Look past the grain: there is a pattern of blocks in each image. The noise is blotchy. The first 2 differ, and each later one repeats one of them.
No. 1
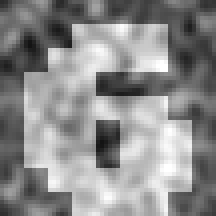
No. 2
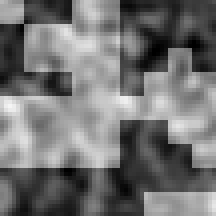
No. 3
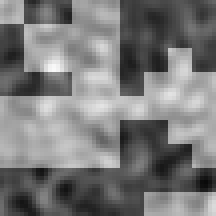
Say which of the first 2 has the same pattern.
2
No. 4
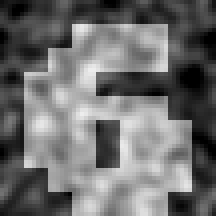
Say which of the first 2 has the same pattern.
1
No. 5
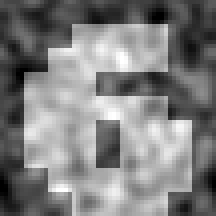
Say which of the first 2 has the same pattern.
1
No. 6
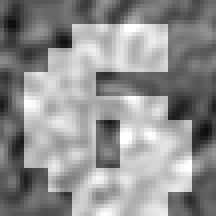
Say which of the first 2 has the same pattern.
1
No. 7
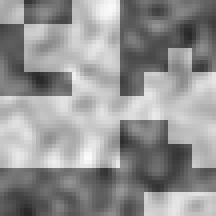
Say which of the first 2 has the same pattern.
2
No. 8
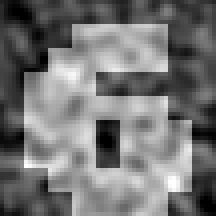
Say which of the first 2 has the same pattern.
1
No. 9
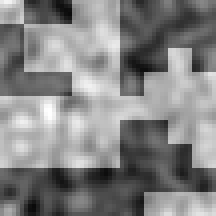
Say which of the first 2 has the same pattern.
2
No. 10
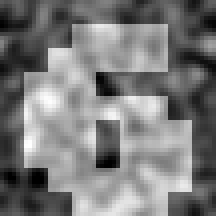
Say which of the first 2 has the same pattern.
1
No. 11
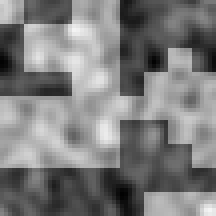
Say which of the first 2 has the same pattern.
2
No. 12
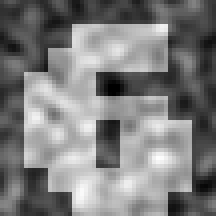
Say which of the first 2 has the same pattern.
1
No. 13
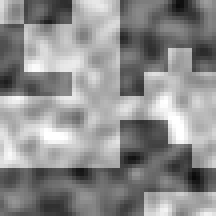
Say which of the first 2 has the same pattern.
2
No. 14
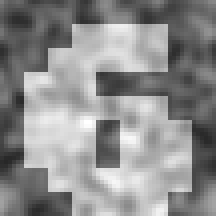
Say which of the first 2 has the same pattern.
1
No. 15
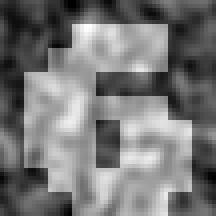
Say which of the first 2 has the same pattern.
1
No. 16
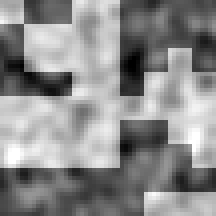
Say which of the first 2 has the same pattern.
2
